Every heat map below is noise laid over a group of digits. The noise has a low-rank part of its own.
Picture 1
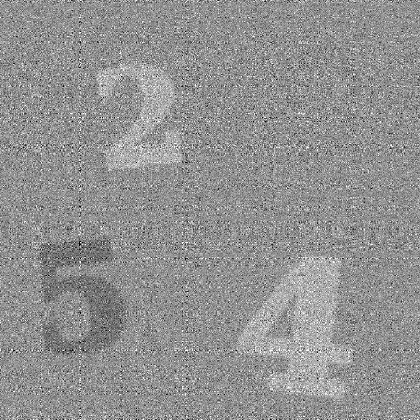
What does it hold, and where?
top left: light 2; bottom left: dark 5; bottom right: light 4
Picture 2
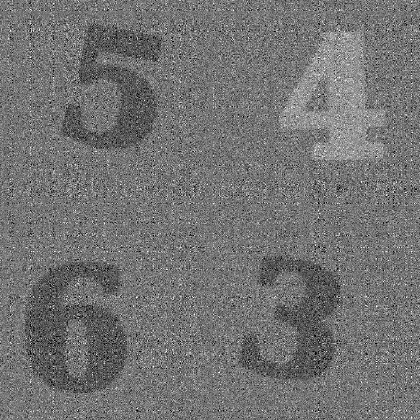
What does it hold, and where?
top left: dark 5; top right: light 4; bottom left: dark 6; bottom right: dark 3
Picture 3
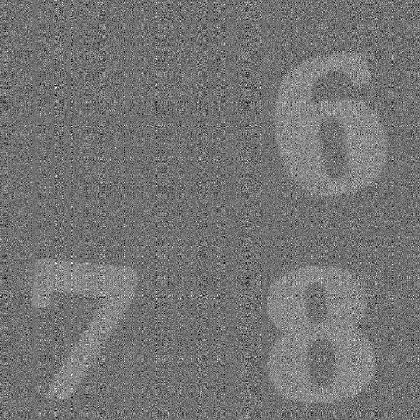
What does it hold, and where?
top right: light 6; bottom left: light 7; bottom right: light 8
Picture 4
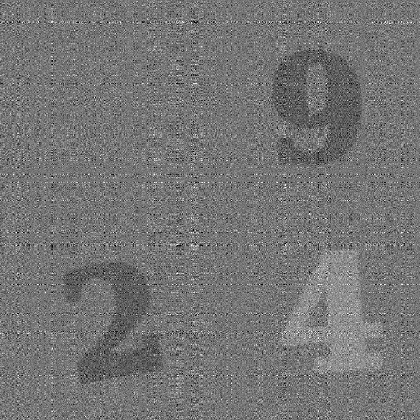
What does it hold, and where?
top right: dark 9; bottom left: dark 2; bottom right: light 4
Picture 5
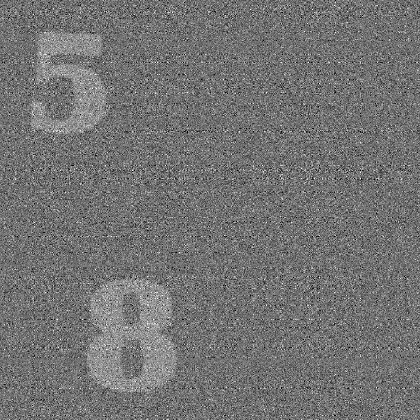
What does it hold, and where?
top left: light 5; bottom left: light 8
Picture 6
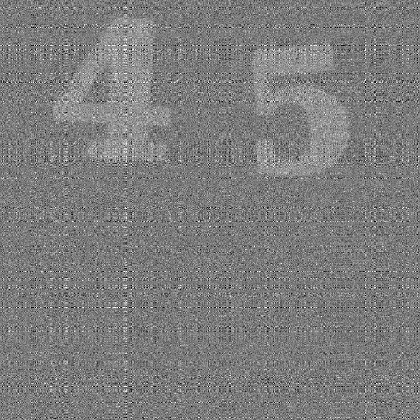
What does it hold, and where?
top left: light 4; top right: light 5
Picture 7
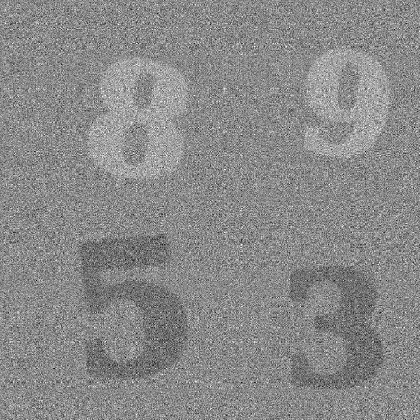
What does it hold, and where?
top left: light 8; top right: light 9; bottom left: dark 5; bottom right: dark 3
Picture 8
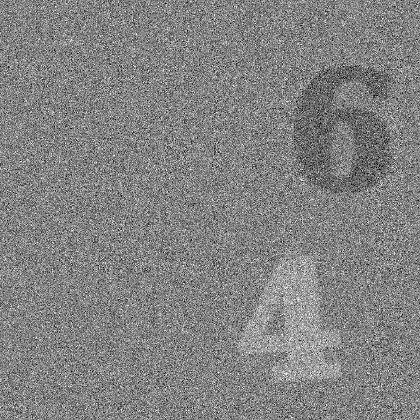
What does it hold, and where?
top right: dark 6; bottom right: light 4
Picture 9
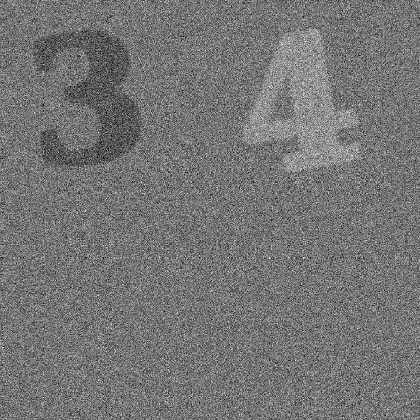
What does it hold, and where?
top left: dark 3; top right: light 4
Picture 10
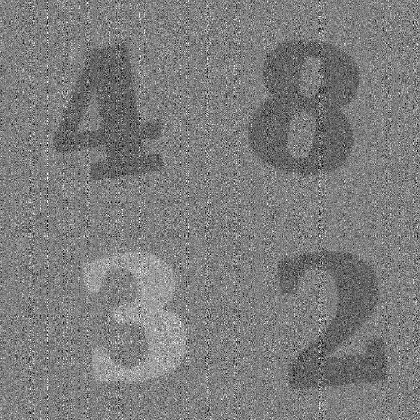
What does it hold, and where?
top left: dark 4; top right: dark 8; bottom left: light 3; bottom right: dark 2
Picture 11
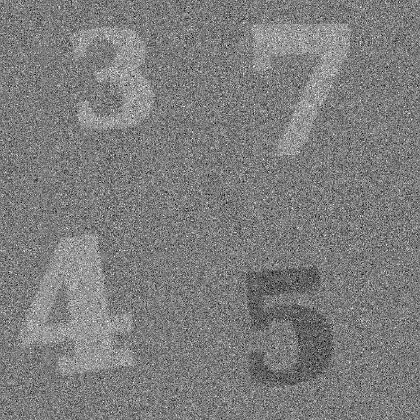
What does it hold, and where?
top left: light 3; top right: light 7; bottom left: light 4; bottom right: dark 5
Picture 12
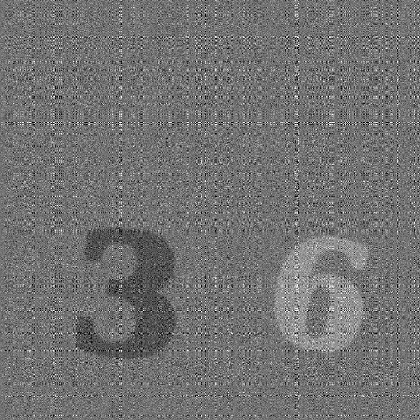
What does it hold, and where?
bottom left: dark 3; bottom right: light 6
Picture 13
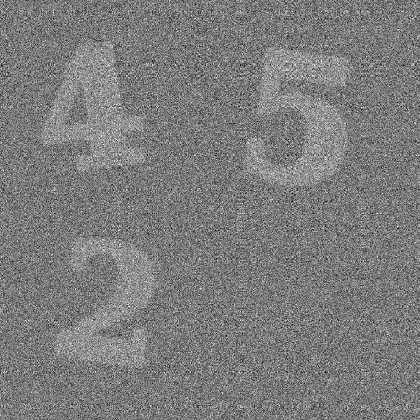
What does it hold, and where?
top left: light 4; top right: light 5; bottom left: light 2
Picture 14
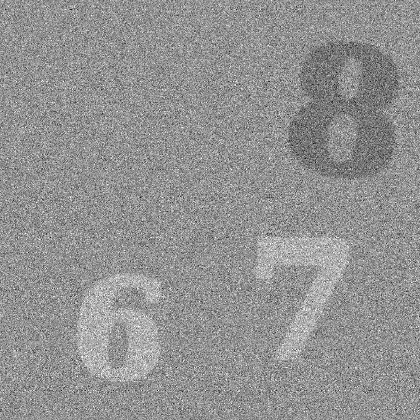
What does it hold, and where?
top right: dark 8; bottom left: light 6; bottom right: light 7
